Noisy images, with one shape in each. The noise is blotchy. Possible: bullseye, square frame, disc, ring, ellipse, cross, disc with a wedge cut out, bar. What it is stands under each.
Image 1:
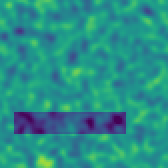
bar
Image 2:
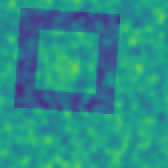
square frame
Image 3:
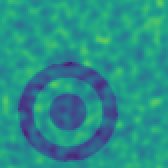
bullseye
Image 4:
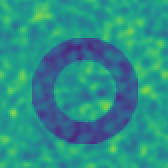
ring
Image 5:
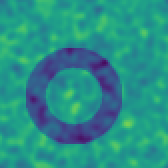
ring
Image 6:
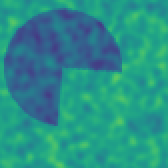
disc with a wedge cut out
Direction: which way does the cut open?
down and right
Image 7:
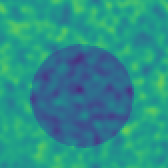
disc
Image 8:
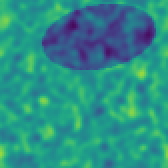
ellipse
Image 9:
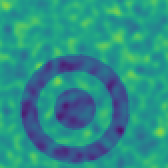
bullseye
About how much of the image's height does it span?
two thirds
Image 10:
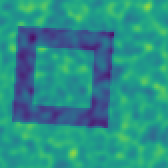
square frame
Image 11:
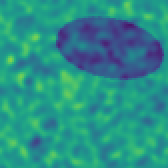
ellipse
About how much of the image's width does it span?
two thirds
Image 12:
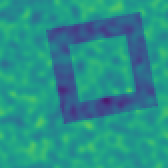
square frame
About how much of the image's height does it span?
two thirds
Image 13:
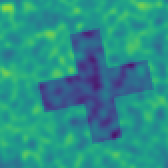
cross
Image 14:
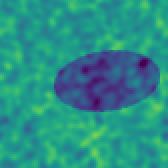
ellipse
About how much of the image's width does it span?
two thirds
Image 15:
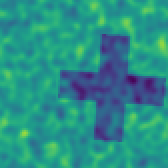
cross
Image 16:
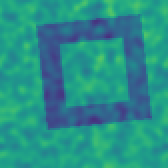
square frame
